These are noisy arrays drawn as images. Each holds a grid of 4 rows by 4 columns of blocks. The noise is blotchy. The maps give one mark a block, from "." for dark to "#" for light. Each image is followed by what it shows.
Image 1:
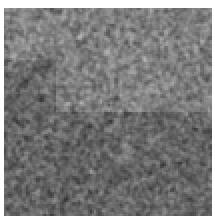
# # # #
. # # #
. . . .
. . . .
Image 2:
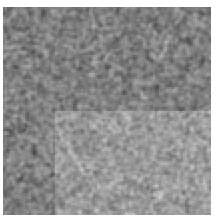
. . . .
. . . .
. # # #
. # # #
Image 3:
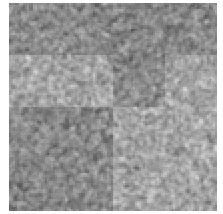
. . . .
# # . #
. . # #
. . # #
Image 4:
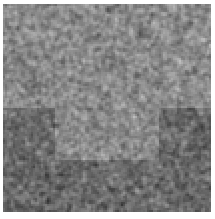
# # # #
# # # #
. # # .
. . . .
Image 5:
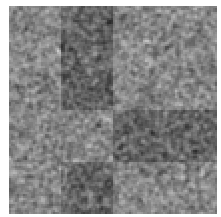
# . # #
# . # #
# # . .
# . # #
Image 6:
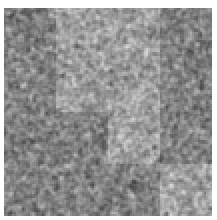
. # # .
. # # .
. . # .
. . . #
